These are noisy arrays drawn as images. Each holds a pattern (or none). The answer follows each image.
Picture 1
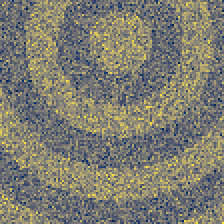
rings round one point
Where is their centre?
top middle
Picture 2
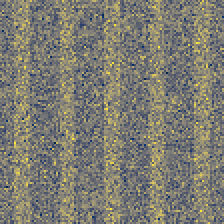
vertical stripes
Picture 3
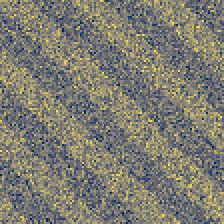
diagonal stripes
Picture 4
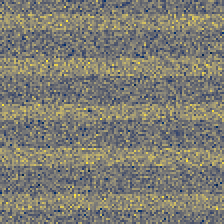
horizontal stripes
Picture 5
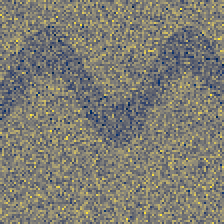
a wavy band
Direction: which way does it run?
left to right
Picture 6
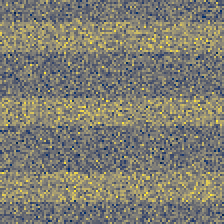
horizontal stripes
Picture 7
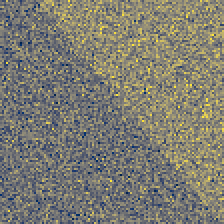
a sharp edge
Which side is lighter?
top right
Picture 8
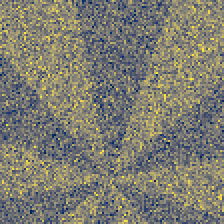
spokes from one point
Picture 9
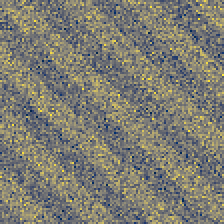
diagonal stripes
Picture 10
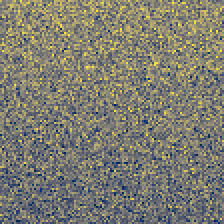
a smooth slope
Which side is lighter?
top
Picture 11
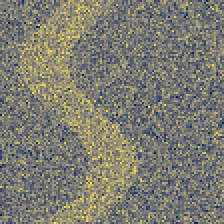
a wavy band
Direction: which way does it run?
top to bottom
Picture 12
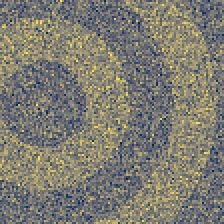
rings round one point
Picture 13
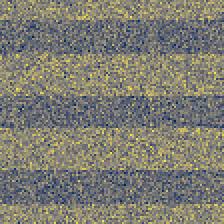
horizontal stripes
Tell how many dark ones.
3
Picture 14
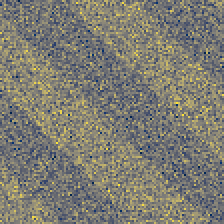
diagonal stripes
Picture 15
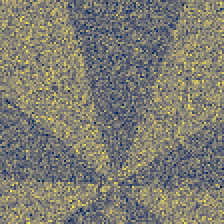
spokes from one point
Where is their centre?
bottom middle
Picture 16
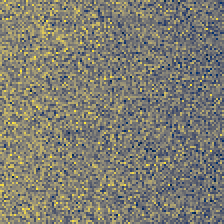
a smooth slope
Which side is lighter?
left
